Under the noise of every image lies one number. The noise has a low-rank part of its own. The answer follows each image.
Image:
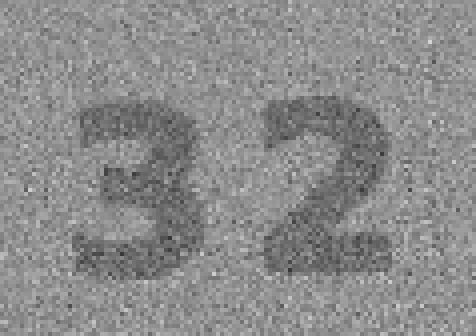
32
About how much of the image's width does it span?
two thirds
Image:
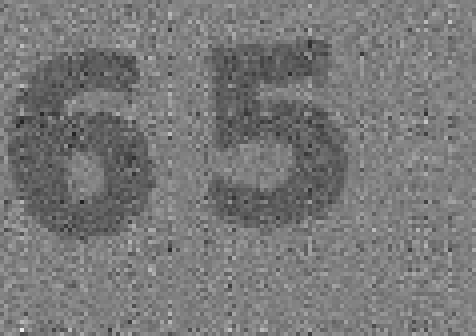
65
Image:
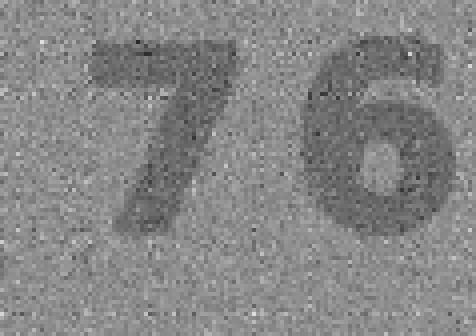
76
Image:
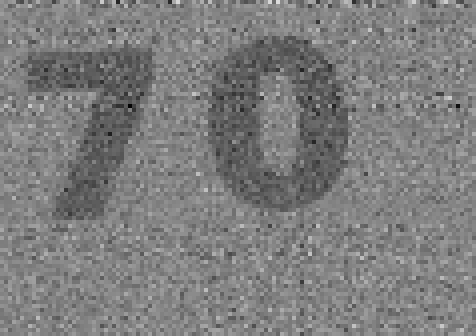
70
